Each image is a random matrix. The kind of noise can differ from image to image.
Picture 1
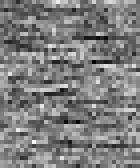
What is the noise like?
streaked along the rows
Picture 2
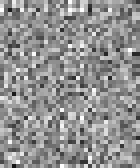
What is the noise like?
low rank plus noise
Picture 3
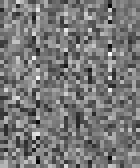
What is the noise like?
columns of uneven size
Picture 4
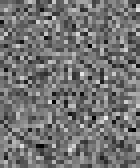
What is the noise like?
low rank plus noise
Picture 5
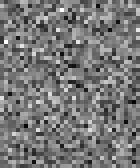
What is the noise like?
independent entries
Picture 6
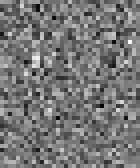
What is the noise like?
low rank plus noise
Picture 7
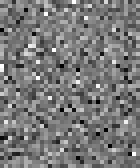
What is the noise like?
heavy tails
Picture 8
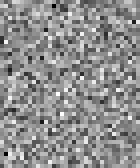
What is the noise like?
independent entries
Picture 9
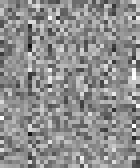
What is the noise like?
columns of uneven size
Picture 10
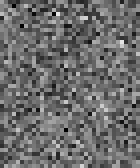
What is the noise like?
independent entries
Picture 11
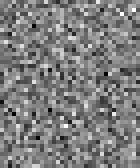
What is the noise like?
independent entries
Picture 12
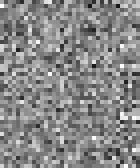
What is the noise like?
low rank plus noise
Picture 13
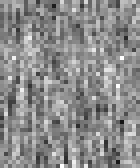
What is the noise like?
streaked along the columns
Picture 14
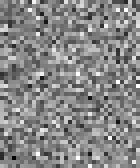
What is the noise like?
low rank plus noise
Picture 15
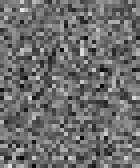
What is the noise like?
low rank plus noise
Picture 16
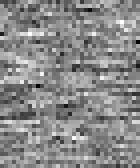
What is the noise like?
streaked along the rows
